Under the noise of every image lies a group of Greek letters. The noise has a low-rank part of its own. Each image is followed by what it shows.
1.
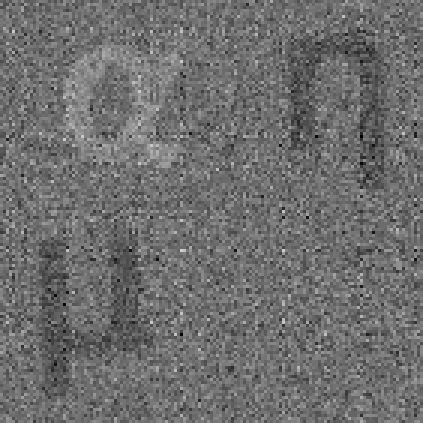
top left: light alpha; top right: dark eta; bottom left: dark mu
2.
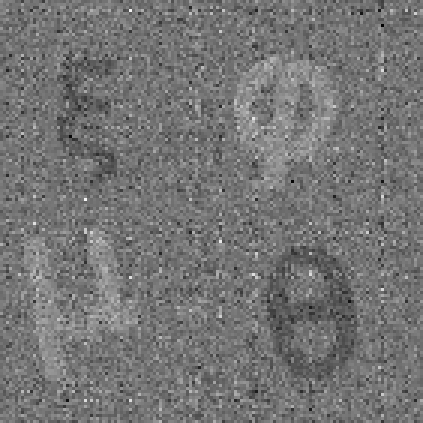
top left: dark xi; top right: light phi; bottom left: light mu; bottom right: dark theta
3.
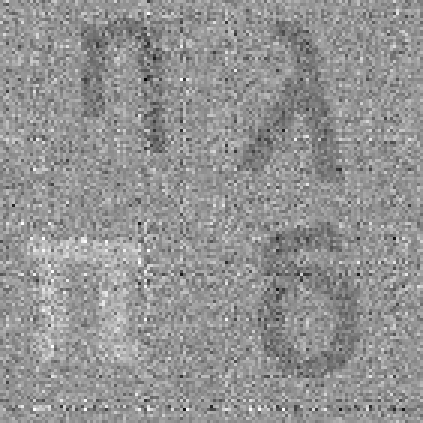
top left: dark eta; top right: dark lambda; bottom left: light pi; bottom right: dark delta
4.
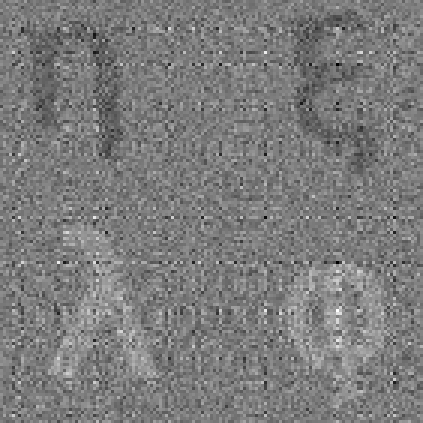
top left: dark eta; top right: dark xi; bottom left: light lambda; bottom right: light phi
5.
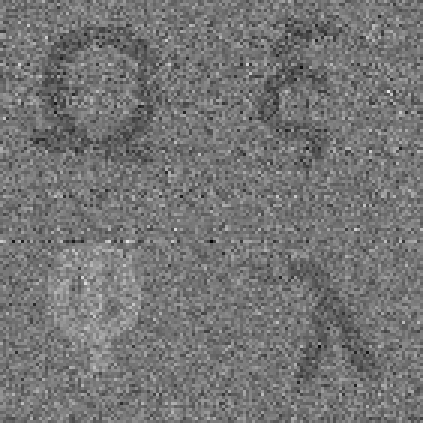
top left: dark omega; top right: dark xi; bottom left: light phi; bottom right: dark lambda
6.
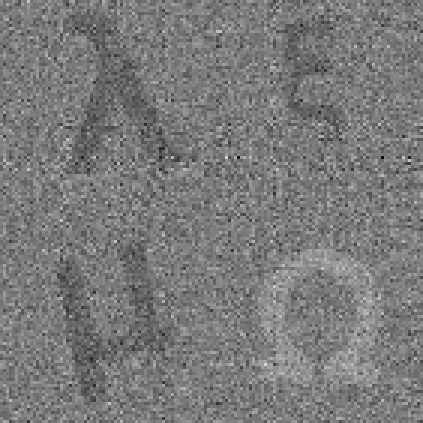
top left: dark lambda; top right: dark xi; bottom left: dark mu; bottom right: light omega
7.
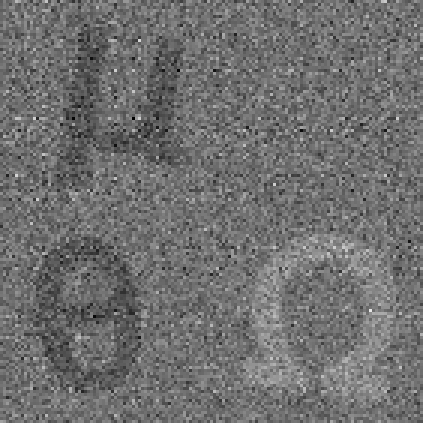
top left: dark mu; bottom left: dark theta; bottom right: light omega
